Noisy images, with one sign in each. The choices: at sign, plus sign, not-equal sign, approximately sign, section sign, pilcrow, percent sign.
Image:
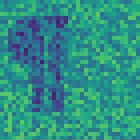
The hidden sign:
pilcrow
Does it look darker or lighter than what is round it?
darker
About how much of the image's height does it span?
two thirds
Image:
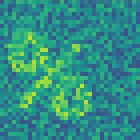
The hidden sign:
percent sign
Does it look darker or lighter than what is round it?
lighter
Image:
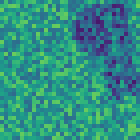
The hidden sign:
pilcrow
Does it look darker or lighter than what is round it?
darker
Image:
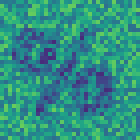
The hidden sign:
percent sign
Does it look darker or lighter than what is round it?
darker
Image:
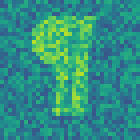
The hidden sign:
pilcrow
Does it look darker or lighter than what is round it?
lighter
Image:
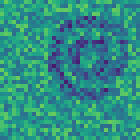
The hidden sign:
at sign
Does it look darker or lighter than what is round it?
darker
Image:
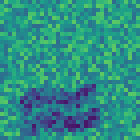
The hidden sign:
approximately sign
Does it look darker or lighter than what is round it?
darker
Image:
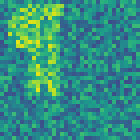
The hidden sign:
pilcrow
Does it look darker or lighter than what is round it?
lighter
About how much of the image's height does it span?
two thirds
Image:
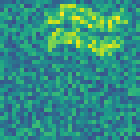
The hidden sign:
approximately sign
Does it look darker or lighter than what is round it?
lighter
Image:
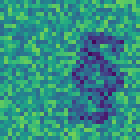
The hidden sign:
section sign
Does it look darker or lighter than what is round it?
darker
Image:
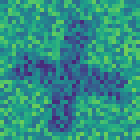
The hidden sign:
plus sign
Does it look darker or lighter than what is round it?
darker
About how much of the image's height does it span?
nearly all
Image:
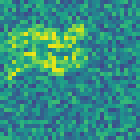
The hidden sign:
approximately sign
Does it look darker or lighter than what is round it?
lighter
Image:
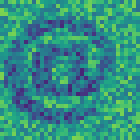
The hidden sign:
at sign
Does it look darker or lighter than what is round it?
darker
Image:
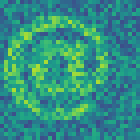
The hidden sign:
at sign
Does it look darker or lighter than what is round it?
lighter
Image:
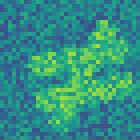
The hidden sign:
not-equal sign
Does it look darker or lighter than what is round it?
lighter
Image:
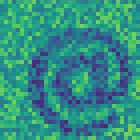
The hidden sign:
at sign
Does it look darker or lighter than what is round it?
darker
